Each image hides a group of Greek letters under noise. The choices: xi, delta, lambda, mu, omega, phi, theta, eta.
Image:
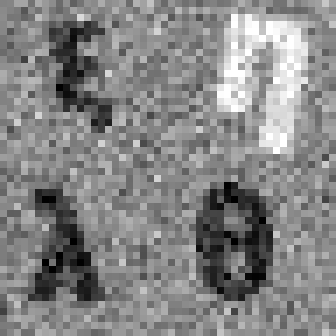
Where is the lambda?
bottom left
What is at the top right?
eta
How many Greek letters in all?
4
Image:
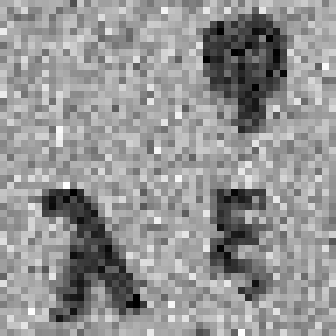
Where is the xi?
bottom right
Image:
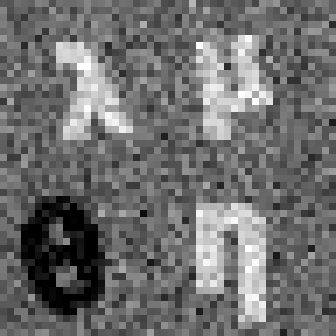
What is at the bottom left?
theta
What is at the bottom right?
eta
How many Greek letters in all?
4
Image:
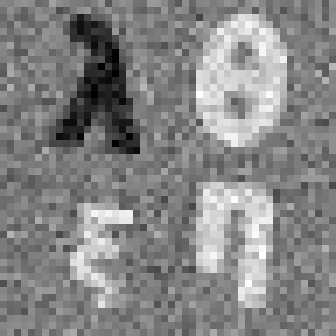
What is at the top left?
lambda
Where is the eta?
bottom right
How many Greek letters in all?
4
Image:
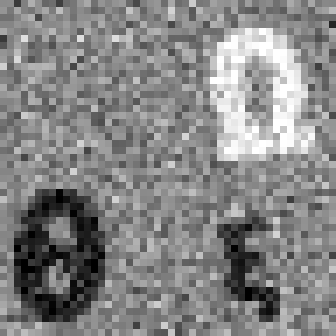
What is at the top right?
omega
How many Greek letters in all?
3
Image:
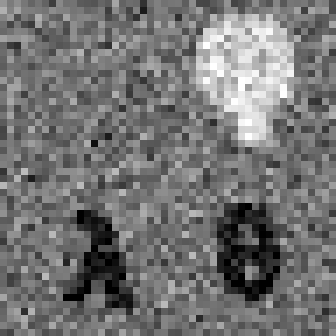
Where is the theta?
bottom right
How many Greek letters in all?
3
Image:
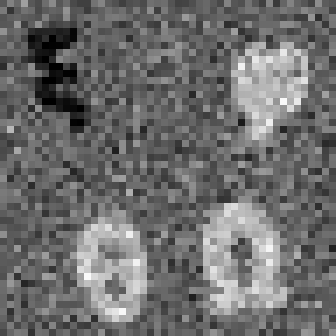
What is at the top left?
xi
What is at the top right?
phi
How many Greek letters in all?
4
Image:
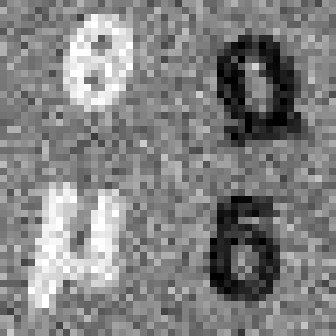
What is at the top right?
omega
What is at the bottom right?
delta
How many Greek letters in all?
4
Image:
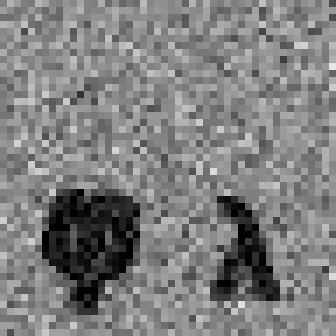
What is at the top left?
nothing
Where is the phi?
bottom left
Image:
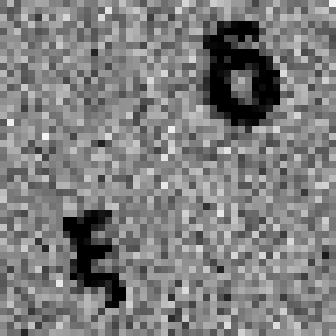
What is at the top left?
nothing
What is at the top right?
delta
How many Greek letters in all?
2
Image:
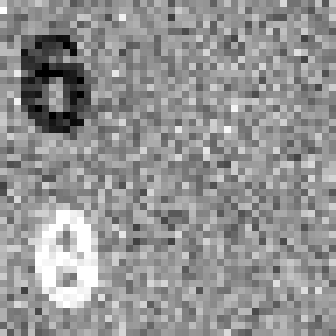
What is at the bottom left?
theta
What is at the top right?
nothing
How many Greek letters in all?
2
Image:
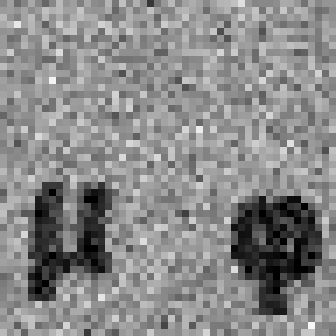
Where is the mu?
bottom left
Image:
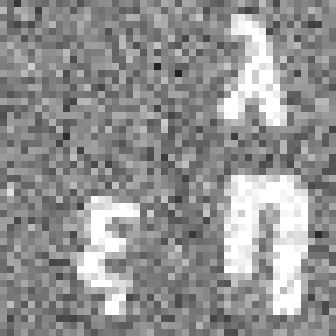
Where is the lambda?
top right
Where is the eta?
bottom right
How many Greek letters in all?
3
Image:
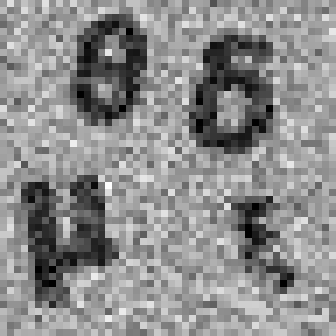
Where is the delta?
top right
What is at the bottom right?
xi
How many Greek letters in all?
4
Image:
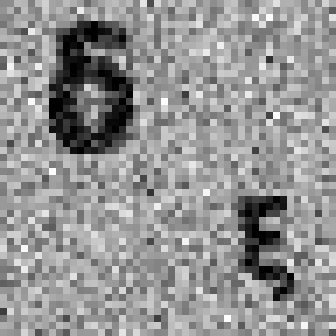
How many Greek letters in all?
2
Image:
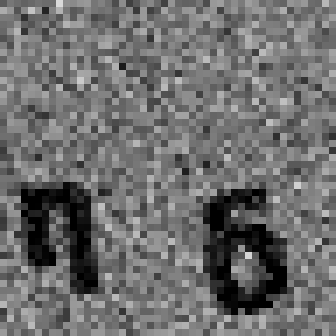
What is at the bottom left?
eta
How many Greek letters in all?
2
